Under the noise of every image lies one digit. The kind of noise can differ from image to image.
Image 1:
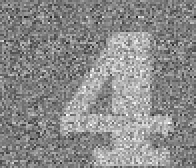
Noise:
rows of uneven size
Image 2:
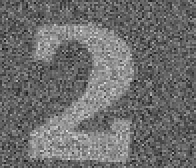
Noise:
low rank plus noise
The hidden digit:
2
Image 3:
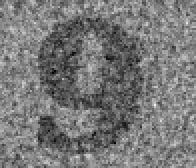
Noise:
blotchy
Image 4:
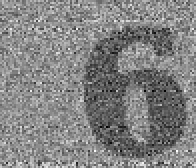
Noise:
rows of uneven size
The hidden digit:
6
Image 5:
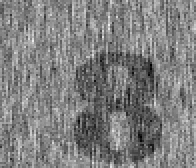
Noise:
streaked along the columns
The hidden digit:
8
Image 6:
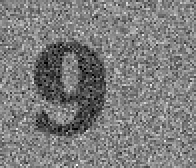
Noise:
independent entries
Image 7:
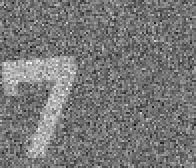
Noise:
independent entries
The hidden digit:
7
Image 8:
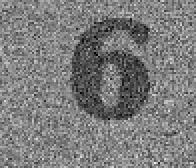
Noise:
low rank plus noise
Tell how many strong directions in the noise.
five to eight
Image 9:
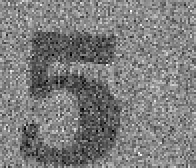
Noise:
low rank plus noise
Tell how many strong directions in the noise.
one
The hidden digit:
5
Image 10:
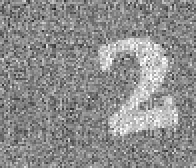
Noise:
low rank plus noise
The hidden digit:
2
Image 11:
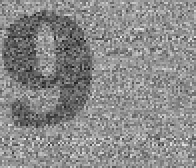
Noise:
rows of uneven size
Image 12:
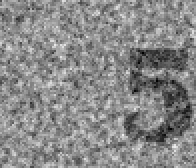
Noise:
blotchy
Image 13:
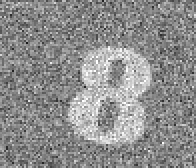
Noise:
low rank plus noise
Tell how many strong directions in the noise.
one
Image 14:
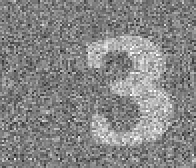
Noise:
low rank plus noise
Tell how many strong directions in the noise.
two
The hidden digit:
3
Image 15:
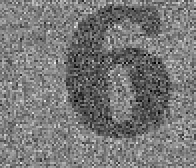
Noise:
low rank plus noise
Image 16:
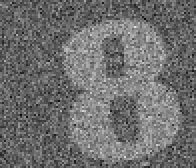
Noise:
independent entries
